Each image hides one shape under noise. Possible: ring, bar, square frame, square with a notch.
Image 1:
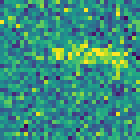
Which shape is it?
bar
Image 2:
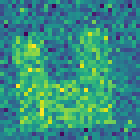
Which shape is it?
square with a notch
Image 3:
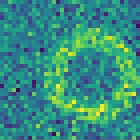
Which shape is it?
ring
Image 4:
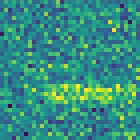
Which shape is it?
bar
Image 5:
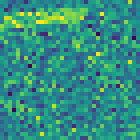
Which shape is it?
bar
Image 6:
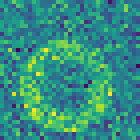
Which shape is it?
ring
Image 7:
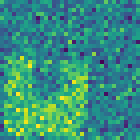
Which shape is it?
square with a notch
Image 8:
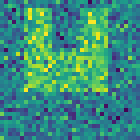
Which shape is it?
square with a notch
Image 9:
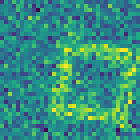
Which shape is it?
square frame
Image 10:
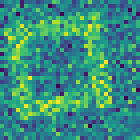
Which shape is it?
square frame
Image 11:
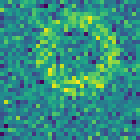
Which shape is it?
ring
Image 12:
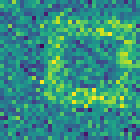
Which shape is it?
square frame
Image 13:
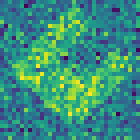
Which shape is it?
square with a notch
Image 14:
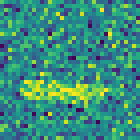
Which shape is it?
bar
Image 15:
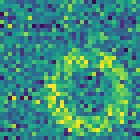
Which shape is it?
ring
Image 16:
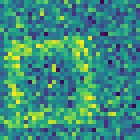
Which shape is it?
square frame
